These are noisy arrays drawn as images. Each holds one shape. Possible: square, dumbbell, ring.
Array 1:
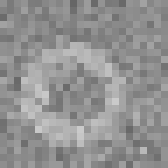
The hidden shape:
ring
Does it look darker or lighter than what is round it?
lighter
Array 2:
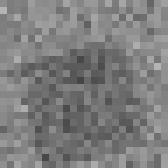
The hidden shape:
square
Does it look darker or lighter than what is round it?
darker
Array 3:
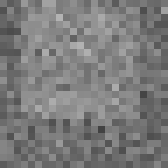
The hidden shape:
square
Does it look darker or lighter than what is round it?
lighter
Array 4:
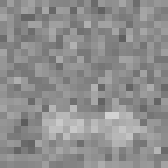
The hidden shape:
dumbbell
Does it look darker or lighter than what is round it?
lighter
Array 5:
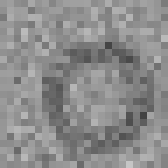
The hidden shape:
ring
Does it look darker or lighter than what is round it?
darker
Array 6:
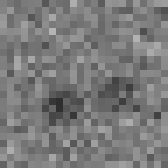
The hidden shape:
dumbbell
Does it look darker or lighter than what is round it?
darker
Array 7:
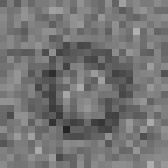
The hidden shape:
ring
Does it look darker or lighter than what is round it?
darker
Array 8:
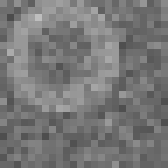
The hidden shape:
ring
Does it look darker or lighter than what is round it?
lighter
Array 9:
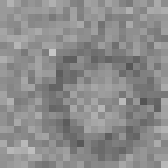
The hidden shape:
ring
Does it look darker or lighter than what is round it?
darker
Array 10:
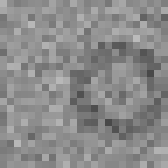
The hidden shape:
ring
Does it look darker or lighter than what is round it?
darker
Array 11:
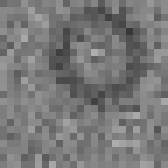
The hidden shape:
ring
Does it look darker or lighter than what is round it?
darker
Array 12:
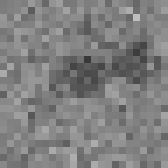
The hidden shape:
dumbbell
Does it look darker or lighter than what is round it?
darker
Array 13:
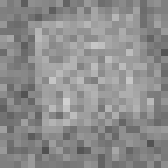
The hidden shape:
square
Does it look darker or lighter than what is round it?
lighter
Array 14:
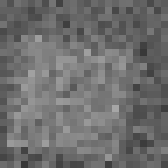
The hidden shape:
square
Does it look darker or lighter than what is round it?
lighter
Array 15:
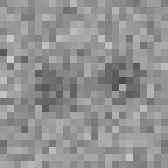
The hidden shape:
dumbbell
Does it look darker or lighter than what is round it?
darker
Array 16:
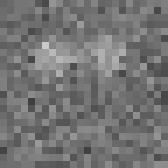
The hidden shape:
dumbbell
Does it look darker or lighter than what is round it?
lighter
